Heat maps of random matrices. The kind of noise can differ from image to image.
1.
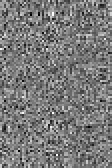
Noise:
low rank plus noise
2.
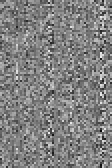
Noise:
columns of uneven size
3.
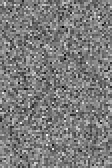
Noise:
independent entries
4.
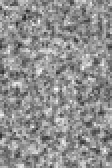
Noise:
blotchy
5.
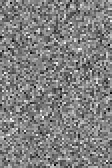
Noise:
independent entries
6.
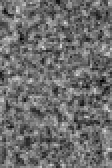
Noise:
blotchy
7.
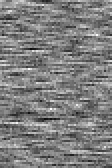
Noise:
streaked along the rows
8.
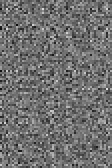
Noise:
low rank plus noise
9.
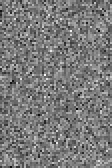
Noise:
independent entries
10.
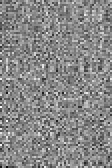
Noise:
low rank plus noise
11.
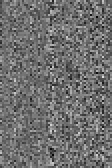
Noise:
columns of uneven size
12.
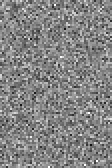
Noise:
independent entries
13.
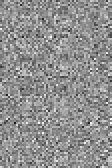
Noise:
low rank plus noise
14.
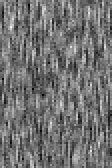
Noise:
streaked along the columns
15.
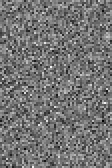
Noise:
independent entries
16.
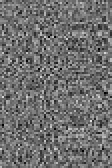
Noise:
low rank plus noise
